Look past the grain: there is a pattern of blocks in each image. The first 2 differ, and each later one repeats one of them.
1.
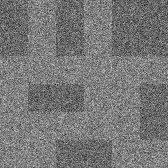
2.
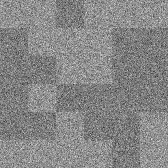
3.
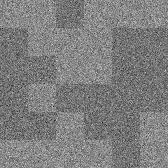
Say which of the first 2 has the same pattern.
2
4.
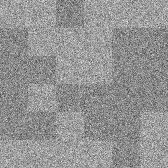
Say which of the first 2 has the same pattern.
2
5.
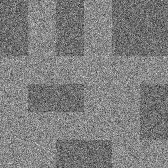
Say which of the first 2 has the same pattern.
1
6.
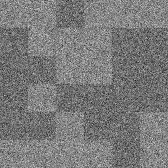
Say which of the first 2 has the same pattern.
2
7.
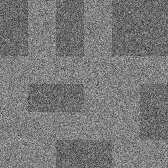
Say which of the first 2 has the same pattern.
1
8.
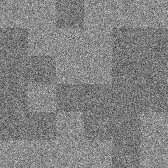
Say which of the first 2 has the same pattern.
2
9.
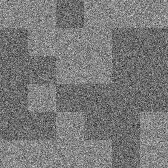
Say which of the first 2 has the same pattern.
2
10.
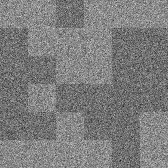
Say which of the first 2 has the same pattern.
2
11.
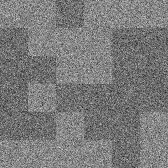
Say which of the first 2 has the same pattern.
2
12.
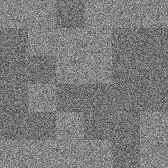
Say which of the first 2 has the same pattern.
2
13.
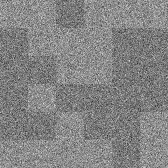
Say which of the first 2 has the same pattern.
2
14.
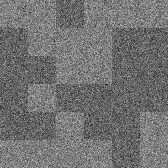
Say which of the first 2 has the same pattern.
2
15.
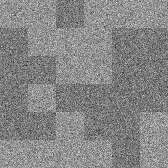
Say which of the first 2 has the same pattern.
2
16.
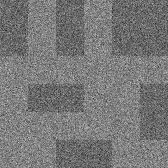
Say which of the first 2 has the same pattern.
1
